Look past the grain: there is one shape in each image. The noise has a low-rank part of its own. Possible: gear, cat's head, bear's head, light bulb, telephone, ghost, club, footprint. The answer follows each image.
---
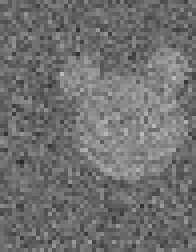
bear's head
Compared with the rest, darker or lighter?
lighter
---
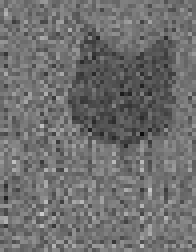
cat's head
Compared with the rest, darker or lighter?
darker
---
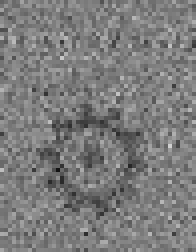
gear
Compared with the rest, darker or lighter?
darker
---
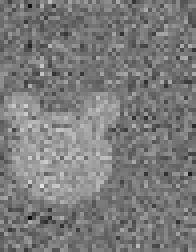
bear's head
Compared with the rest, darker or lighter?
lighter
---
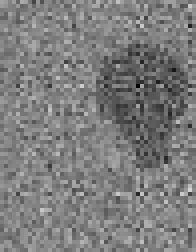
light bulb
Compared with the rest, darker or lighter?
darker
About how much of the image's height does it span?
half
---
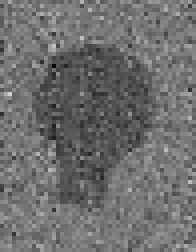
light bulb
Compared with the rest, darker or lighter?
darker
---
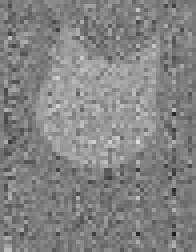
cat's head
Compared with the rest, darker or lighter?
lighter
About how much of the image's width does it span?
two thirds
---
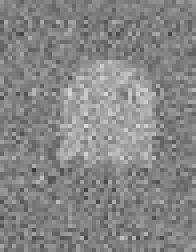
ghost
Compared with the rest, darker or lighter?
lighter
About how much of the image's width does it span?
half
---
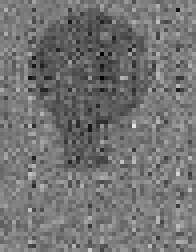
light bulb
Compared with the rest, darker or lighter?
darker
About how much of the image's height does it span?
two thirds
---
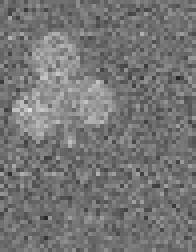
club
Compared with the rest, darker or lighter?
lighter
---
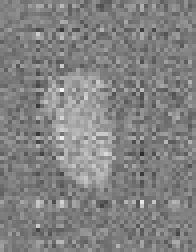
footprint
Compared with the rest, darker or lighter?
lighter
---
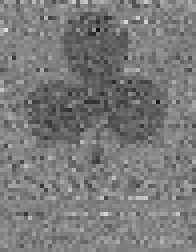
club
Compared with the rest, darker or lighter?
darker
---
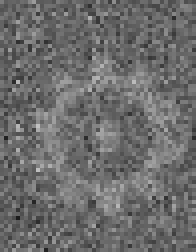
gear
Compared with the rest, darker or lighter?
lighter
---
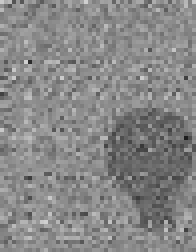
light bulb
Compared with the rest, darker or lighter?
darker
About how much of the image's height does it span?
half
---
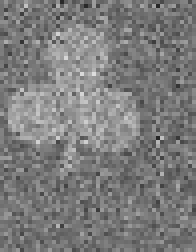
club
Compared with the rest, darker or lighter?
lighter
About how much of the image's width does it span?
two thirds
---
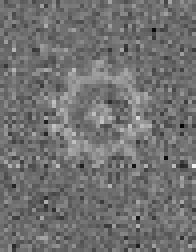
gear
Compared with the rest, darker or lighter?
lighter
